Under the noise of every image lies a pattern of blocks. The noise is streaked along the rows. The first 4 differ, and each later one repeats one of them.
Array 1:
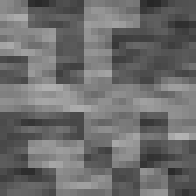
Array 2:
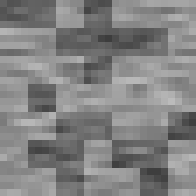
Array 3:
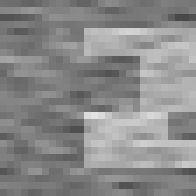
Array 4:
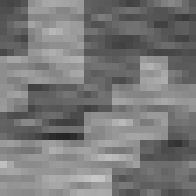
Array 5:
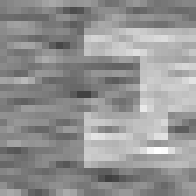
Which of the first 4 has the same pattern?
3
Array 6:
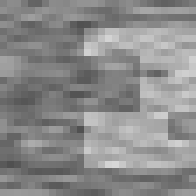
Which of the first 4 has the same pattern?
3
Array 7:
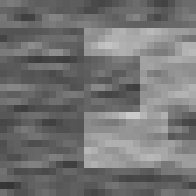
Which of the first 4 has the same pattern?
3
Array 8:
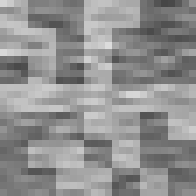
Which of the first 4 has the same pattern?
1
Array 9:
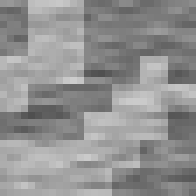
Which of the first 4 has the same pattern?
4
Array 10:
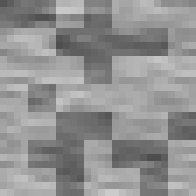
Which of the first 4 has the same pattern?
2
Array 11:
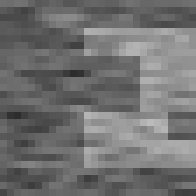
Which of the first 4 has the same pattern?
3
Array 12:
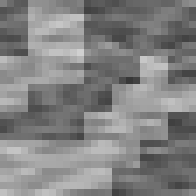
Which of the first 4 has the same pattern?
4
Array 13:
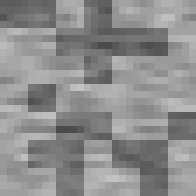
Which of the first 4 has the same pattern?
2
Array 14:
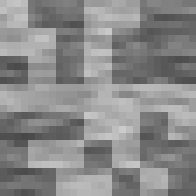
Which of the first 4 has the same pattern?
1
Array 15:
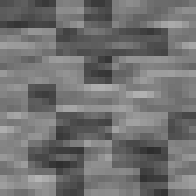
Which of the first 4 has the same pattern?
2
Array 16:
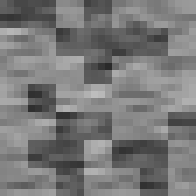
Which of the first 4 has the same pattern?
2
